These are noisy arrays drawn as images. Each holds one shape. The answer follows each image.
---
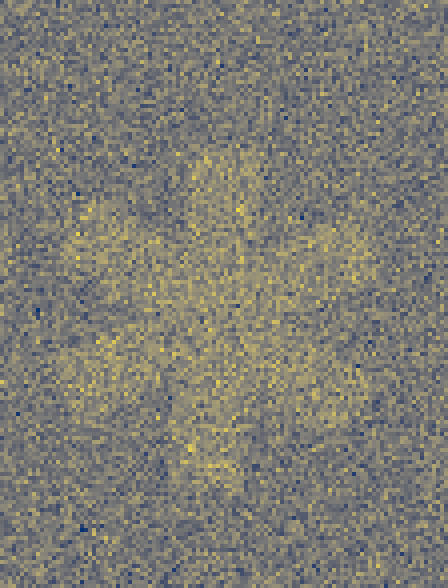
asterisk
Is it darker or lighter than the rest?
lighter
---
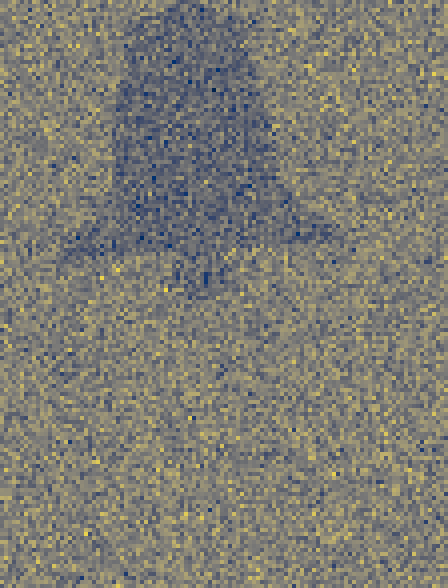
bell
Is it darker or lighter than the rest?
darker
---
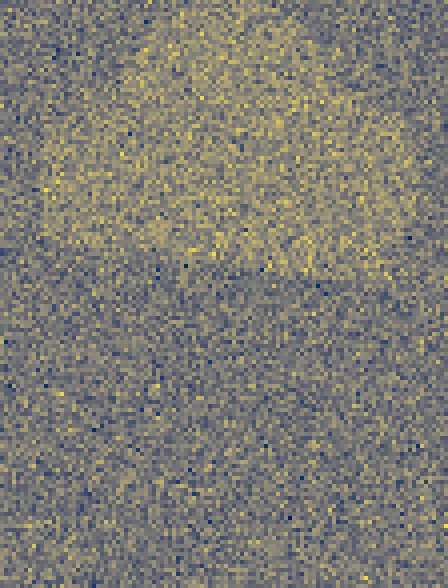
cloud
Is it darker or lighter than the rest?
lighter
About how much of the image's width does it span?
nearly all
